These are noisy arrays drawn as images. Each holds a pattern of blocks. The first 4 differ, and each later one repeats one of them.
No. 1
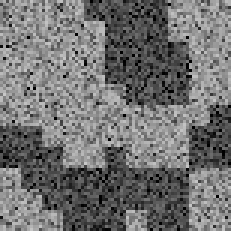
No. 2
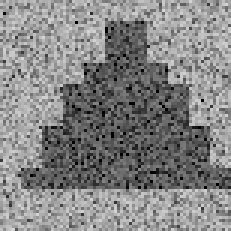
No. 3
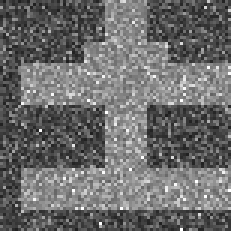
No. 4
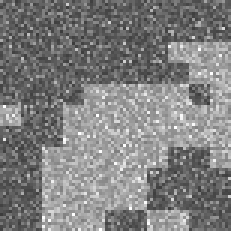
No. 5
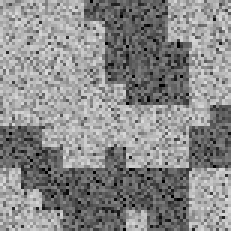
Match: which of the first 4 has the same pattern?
1
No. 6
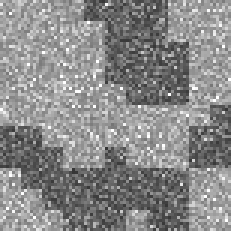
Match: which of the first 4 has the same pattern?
1
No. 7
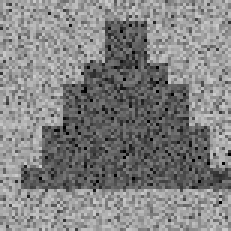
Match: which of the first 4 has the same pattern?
2
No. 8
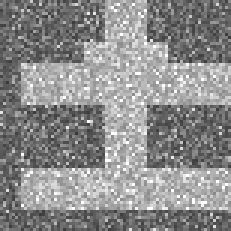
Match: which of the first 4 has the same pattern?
3
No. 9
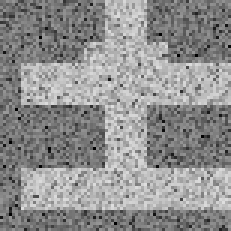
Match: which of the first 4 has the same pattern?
3
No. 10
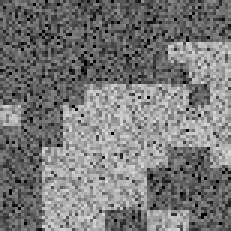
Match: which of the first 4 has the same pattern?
4
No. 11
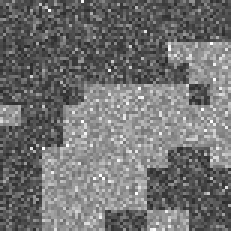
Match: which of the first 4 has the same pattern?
4
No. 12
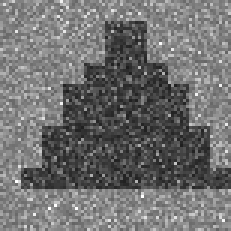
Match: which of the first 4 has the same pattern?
2
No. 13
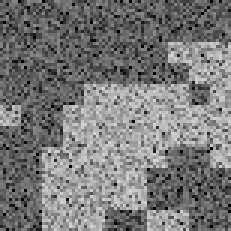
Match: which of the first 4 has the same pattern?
4
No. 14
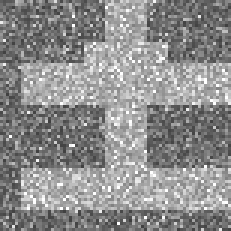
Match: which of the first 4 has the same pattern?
3
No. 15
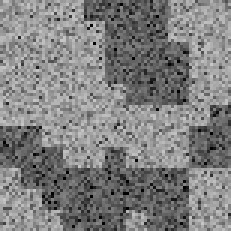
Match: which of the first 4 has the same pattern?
1
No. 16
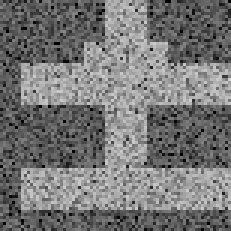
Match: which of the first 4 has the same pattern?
3
